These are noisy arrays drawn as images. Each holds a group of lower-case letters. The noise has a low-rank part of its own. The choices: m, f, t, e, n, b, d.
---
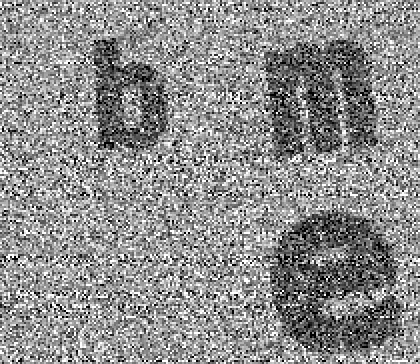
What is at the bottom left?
nothing
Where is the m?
top right
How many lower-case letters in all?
3
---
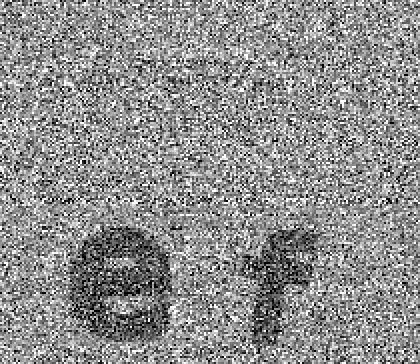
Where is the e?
bottom left
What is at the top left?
nothing
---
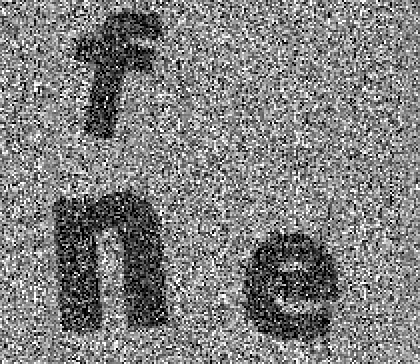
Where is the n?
bottom left
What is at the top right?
nothing
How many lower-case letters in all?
3
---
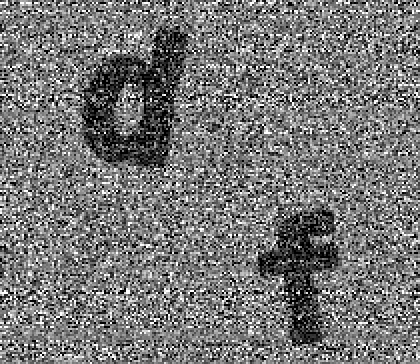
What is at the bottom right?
f
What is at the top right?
nothing
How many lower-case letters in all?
2
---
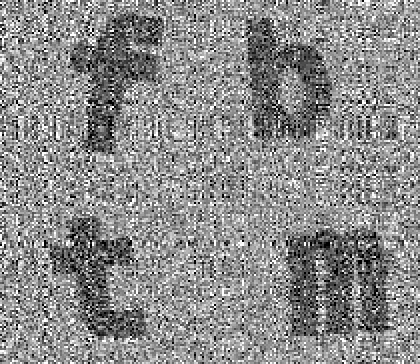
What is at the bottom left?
t
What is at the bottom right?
m
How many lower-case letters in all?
4
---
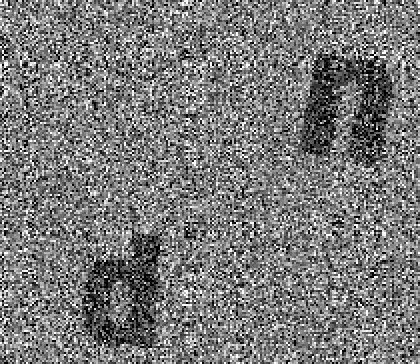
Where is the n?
top right
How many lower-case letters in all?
2
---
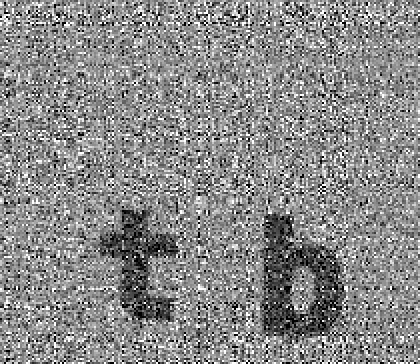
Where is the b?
bottom right
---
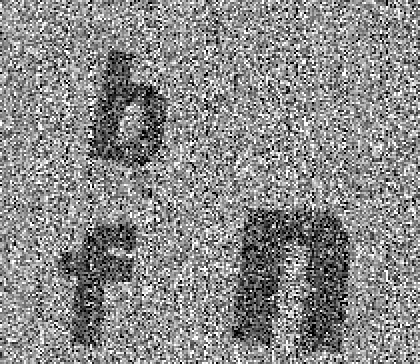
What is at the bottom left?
f
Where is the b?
top left
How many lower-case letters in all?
3
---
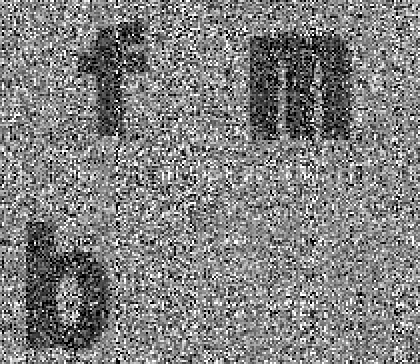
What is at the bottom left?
b
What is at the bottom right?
nothing
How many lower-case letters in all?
3
